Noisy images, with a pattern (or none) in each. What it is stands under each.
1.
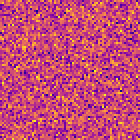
only noise
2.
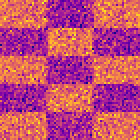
a checkerboard
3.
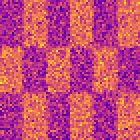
a checkerboard
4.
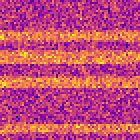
bands of rows
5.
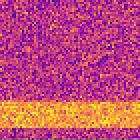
one band of rows
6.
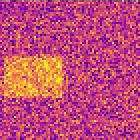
one block
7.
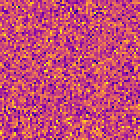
only noise
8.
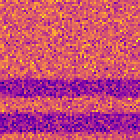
bands of rows
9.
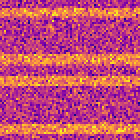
bands of rows
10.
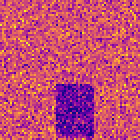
one block
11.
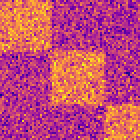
blocks along the diagonal
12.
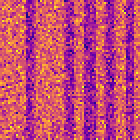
bands of columns
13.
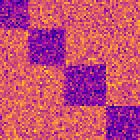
blocks along the diagonal
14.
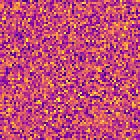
only noise
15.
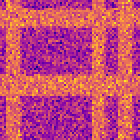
bands of rows crossing bands of columns
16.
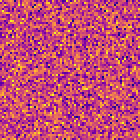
only noise
